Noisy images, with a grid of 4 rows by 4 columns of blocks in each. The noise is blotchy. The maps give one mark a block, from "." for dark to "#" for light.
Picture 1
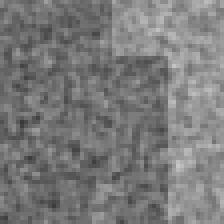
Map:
..##
...#
...#
...#
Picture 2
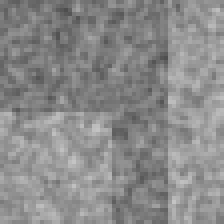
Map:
...#
...#
##.#
##.#
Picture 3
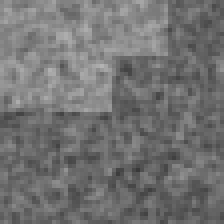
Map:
###.
##..
....
....
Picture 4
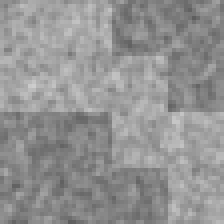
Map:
##..
###.
..##
...#
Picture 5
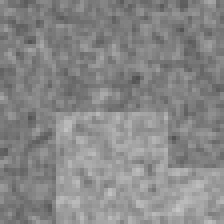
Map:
....
....
.##.
.###
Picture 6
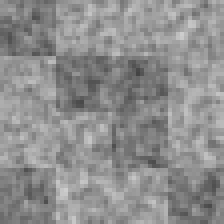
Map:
.###
#..#
##.#
.##.
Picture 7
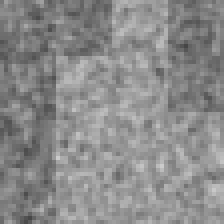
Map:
..#.
.##.
.###
.###
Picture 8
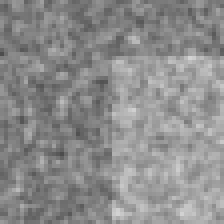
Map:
....
..##
..##
..##
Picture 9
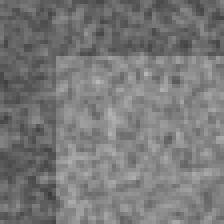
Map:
....
.###
.###
.###
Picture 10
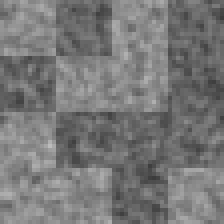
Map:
#.#.
.##.
#...
##.#
